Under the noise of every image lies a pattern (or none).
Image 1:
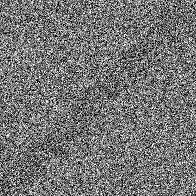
a diagonal band
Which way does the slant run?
bottom left to top right
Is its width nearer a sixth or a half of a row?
a sixth
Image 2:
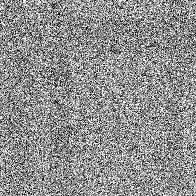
bands of rows crossing bands of columns
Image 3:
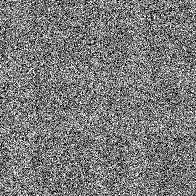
bands of rows crossing bands of columns
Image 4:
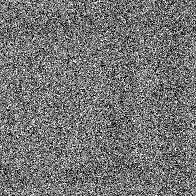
bands of rows crossing bands of columns
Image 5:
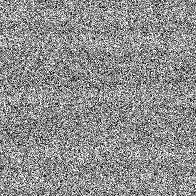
bands of rows
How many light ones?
5
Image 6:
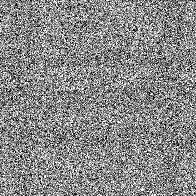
bands of rows crossing bands of columns
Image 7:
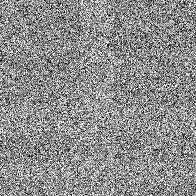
bands of rows crossing bands of columns
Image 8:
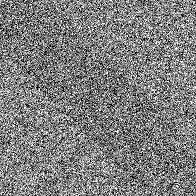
a diagonal band
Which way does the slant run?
top left to bottom right
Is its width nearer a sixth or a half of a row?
a half
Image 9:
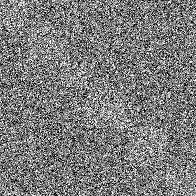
blocks along the diagonal
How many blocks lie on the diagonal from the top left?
6
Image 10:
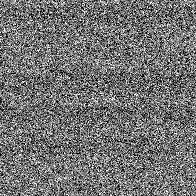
bands of rows
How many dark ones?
4
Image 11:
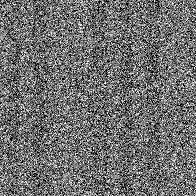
bands of columns
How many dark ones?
5
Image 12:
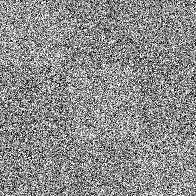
blocks along the diagonal
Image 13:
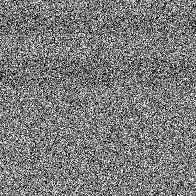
bands of rows
